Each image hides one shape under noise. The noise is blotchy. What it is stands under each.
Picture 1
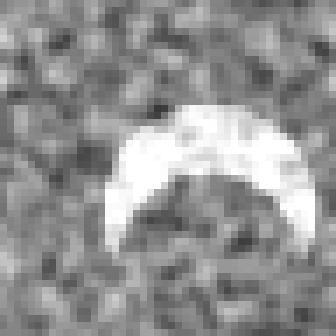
light crescent
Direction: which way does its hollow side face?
down
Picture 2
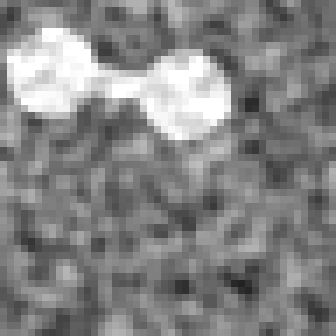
light dumbbell
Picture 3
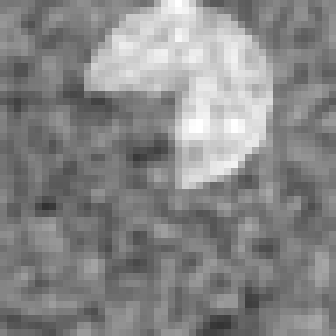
light disc with a wedge cut out
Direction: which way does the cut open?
down and left
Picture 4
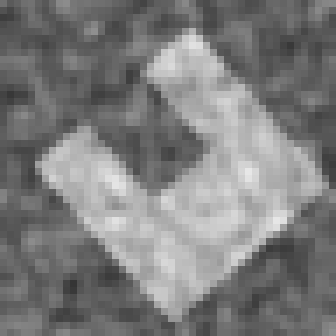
light square with a notch
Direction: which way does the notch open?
up and left
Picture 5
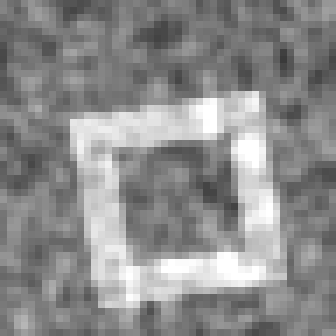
light square frame
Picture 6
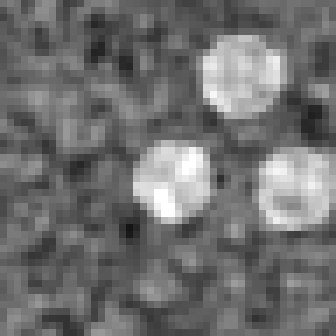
light three dots
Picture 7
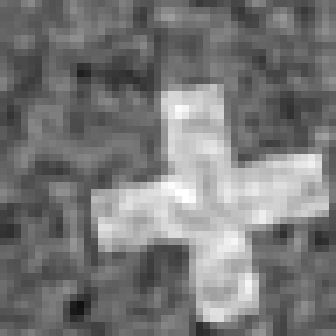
light cross
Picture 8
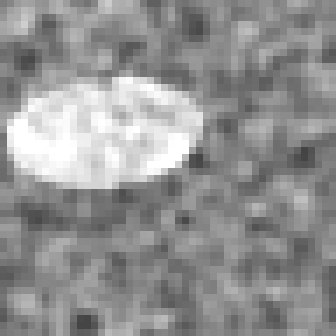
light ellipse
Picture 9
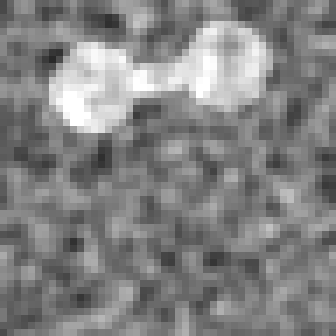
light dumbbell
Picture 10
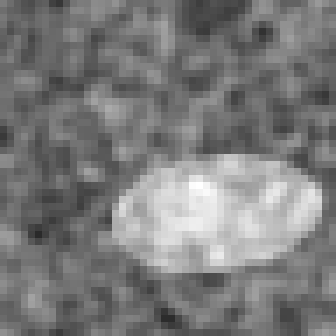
light ellipse
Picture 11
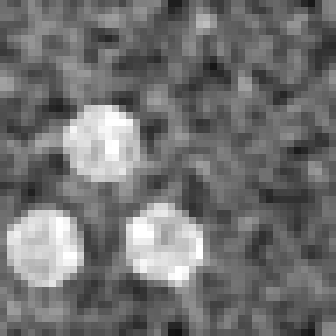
light three dots
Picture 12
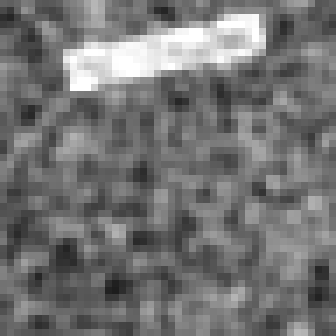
light bar
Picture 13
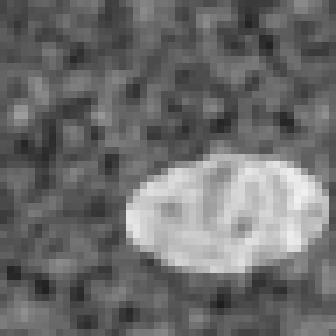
light ellipse
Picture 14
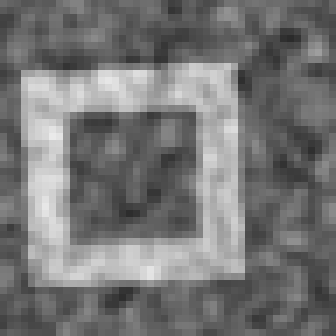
light square frame
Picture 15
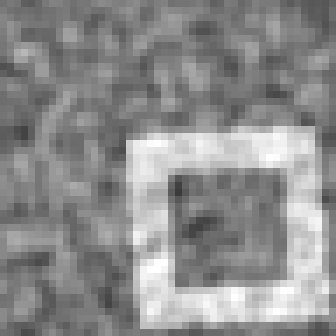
light square frame
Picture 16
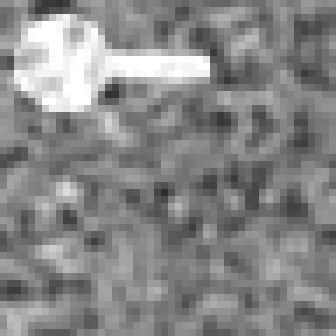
light lollipop
